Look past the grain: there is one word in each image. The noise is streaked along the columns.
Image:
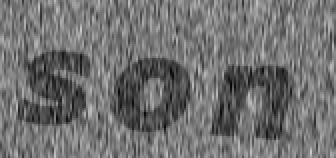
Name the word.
son
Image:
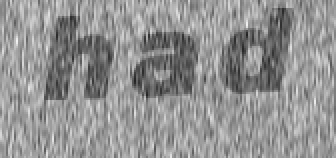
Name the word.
had
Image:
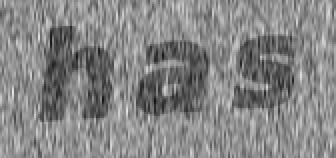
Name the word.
has
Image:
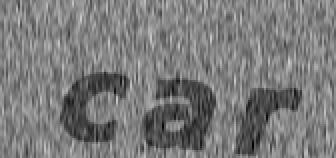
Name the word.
car
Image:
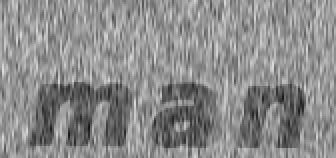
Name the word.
man
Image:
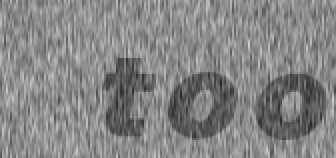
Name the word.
too
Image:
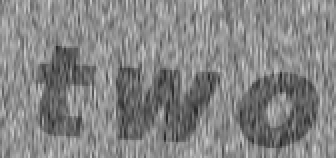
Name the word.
two
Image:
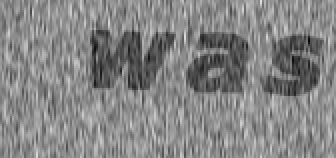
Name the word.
was
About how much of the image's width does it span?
two thirds
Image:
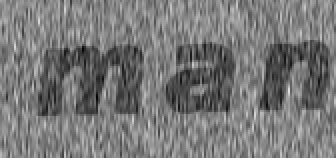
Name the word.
man
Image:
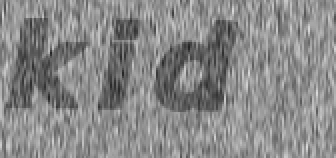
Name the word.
kid
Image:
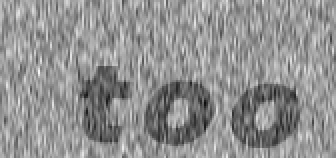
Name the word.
too
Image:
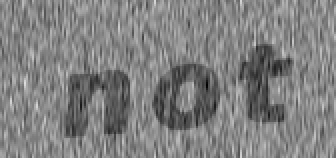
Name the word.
not
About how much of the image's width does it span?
two thirds
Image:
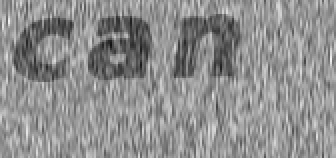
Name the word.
can
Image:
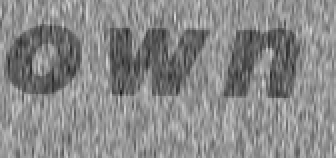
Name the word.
own
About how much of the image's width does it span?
nearly all
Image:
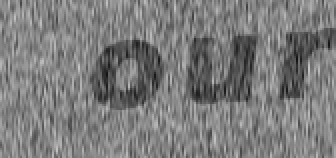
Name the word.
our
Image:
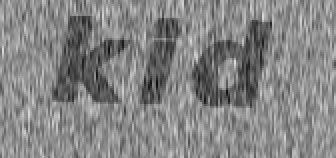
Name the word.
kid
